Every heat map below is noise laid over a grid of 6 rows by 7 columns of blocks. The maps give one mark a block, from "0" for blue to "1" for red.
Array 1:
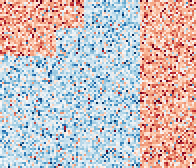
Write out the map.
1 1 1 0 0 1 1
1 1 0 0 0 1 1
0 0 0 0 0 1 1
0 0 0 0 0 1 1
0 0 0 0 0 1 1
0 0 0 0 0 1 1
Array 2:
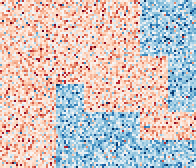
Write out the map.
1 1 1 1 1 0 0
1 1 1 1 1 0 0
1 1 1 1 1 1 0
1 1 0 1 1 1 0
1 1 0 0 0 1 1
1 1 0 0 0 0 0
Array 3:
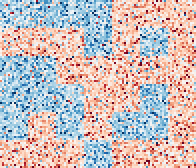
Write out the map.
0 0 0 0 1 1 1
1 1 1 0 1 0 1
0 0 1 1 1 1 1
0 0 0 1 1 0 1
0 1 0 1 0 0 1
1 1 1 0 1 1 1
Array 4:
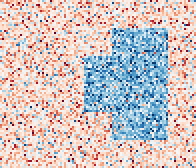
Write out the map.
1 1 1 1 1 1 1
1 1 1 1 0 0 1
1 1 1 0 0 0 1
1 1 1 0 0 0 1
1 1 1 1 0 0 1
1 1 1 1 1 1 1
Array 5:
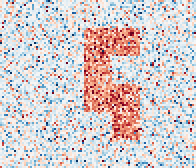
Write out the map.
0 0 0 0 0 0 0
0 0 0 1 1 0 0
0 0 0 1 0 0 0
0 0 0 1 1 0 0
0 0 0 0 1 0 0
0 0 0 0 0 0 0
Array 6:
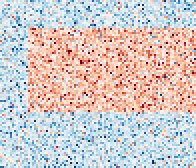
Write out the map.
0 0 0 0 0 0 0
0 1 1 1 1 1 1
0 1 1 1 1 1 1
0 1 1 1 1 1 1
0 0 0 0 0 0 0
0 0 0 0 0 0 0
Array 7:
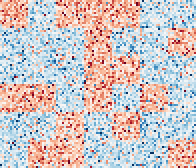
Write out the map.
1 0 1 1 1 0 0
0 0 0 1 0 0 1
0 0 0 1 1 0 0
1 1 0 1 0 1 0
0 0 1 0 1 0 0
0 1 1 0 0 0 1
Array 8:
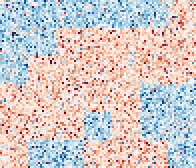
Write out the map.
0 0 0 0 0 0 1
0 0 1 1 1 1 1
0 1 1 1 1 1 1
1 1 1 1 1 0 0
1 1 1 0 1 0 0
1 0 0 1 1 1 0
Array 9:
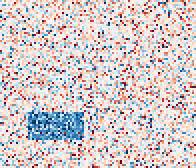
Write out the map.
1 1 1 1 1 1 1
1 1 1 1 1 1 1
1 1 1 1 1 1 1
1 1 1 1 1 1 1
1 0 0 1 1 1 1
1 1 1 1 1 1 1
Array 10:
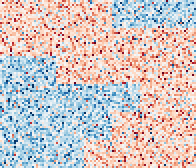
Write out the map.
1 1 1 1 0 0 0
1 1 1 1 1 1 1
0 0 1 1 1 1 1
0 0 0 0 0 1 1
0 0 0 0 1 1 1
0 0 0 1 1 1 1
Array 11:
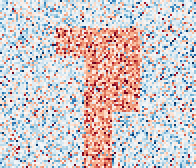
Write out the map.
0 0 0 0 0 0 0
0 0 1 1 1 0 0
0 0 0 1 1 0 0
0 0 0 1 1 0 0
0 0 0 1 0 0 0
0 0 0 1 0 0 0
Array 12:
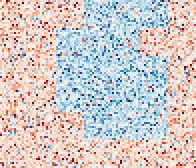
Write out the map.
1 1 1 0 0 0 1
1 1 0 0 0 1 1
1 1 0 0 0 0 1
1 1 0 0 0 0 1
1 1 1 0 0 0 1
1 1 1 1 1 1 1
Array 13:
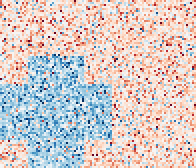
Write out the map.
1 1 1 1 1 1 1
1 1 1 1 1 1 1
1 0 0 1 1 1 1
0 0 0 0 1 1 1
0 0 0 0 1 1 1
1 0 0 1 1 1 1
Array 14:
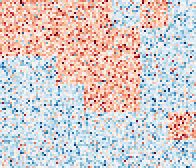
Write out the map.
1 1 1 1 0 1 0
1 1 1 1 1 0 0
0 0 1 1 1 0 0
0 0 0 1 1 0 0
0 0 0 0 0 0 1
0 0 0 0 0 0 0
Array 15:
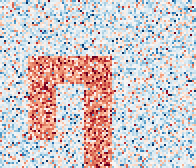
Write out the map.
0 0 0 0 0 0 0
0 0 0 0 0 0 0
0 1 1 1 0 0 0
0 1 0 1 0 0 0
0 1 0 1 0 0 0
0 0 0 1 0 0 0
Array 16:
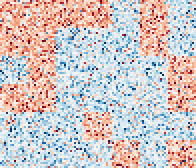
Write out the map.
1 1 1 1 0 1 0
1 1 0 0 0 1 0
0 1 0 0 0 0 1
1 1 0 0 0 0 1
0 0 0 1 0 0 0
0 0 0 0 1 0 1
